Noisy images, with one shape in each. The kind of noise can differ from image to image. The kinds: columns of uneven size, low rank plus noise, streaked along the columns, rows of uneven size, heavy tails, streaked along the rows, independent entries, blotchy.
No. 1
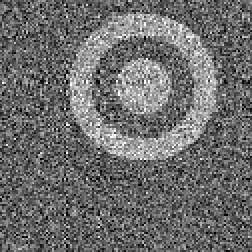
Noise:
low rank plus noise
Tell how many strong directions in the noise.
one
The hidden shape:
bullseye
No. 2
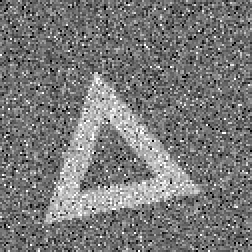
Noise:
heavy tails
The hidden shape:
triangle frame
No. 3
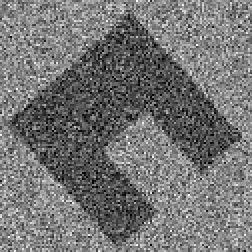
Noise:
low rank plus noise
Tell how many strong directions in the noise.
five to eight
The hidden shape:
square with a notch
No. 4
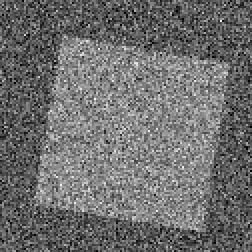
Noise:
independent entries
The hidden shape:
square
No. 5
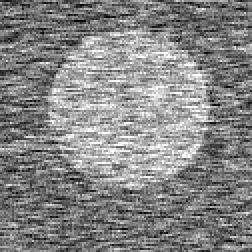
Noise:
streaked along the rows
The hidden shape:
disc
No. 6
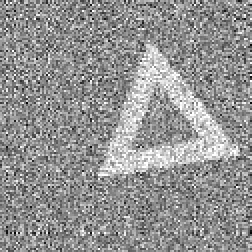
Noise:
low rank plus noise
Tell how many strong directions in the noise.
one
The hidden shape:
triangle frame
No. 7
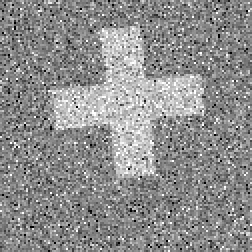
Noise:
heavy tails
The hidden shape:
cross
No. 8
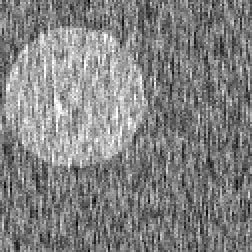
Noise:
streaked along the columns
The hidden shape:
disc
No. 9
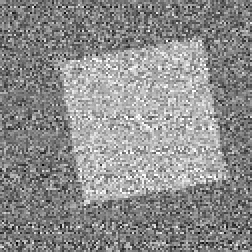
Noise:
rows of uneven size
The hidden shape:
square
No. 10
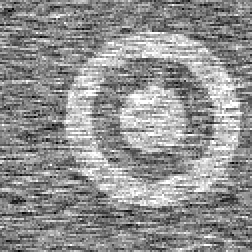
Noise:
streaked along the rows
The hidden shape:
bullseye
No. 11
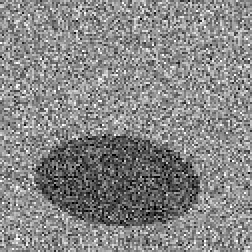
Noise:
low rank plus noise
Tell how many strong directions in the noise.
one
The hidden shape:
ellipse
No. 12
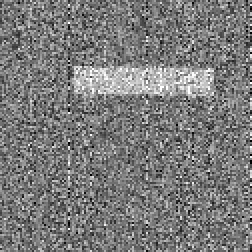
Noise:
columns of uneven size
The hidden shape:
bar
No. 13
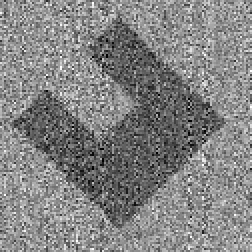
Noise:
columns of uneven size
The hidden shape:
square with a notch
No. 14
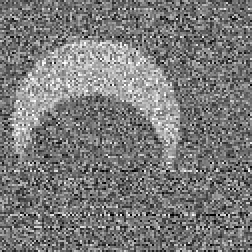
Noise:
rows of uneven size
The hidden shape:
crescent
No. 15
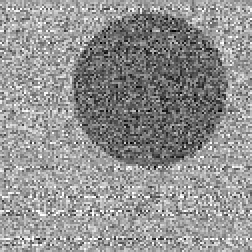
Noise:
rows of uneven size
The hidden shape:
disc
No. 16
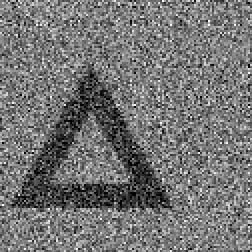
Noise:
low rank plus noise
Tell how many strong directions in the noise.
two
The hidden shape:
triangle frame
